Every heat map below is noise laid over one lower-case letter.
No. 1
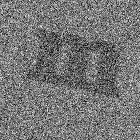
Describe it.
dark m
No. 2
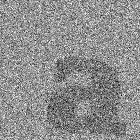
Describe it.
dark a
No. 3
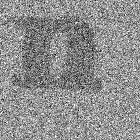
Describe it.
dark n
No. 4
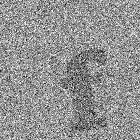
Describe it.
dark f
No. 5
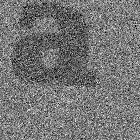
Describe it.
dark a
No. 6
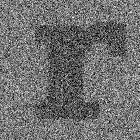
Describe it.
dark r
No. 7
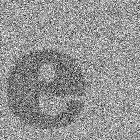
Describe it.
dark e
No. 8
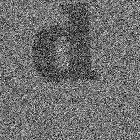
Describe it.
dark d
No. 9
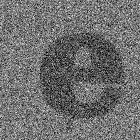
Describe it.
dark e
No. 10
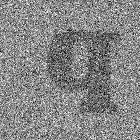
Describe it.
dark q
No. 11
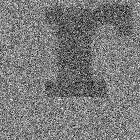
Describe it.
dark r
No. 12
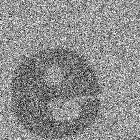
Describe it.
dark e
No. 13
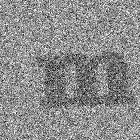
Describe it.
dark m
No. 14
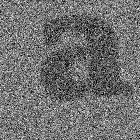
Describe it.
dark a
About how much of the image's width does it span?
two thirds
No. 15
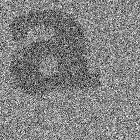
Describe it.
dark a
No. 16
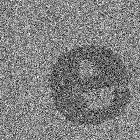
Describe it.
dark e
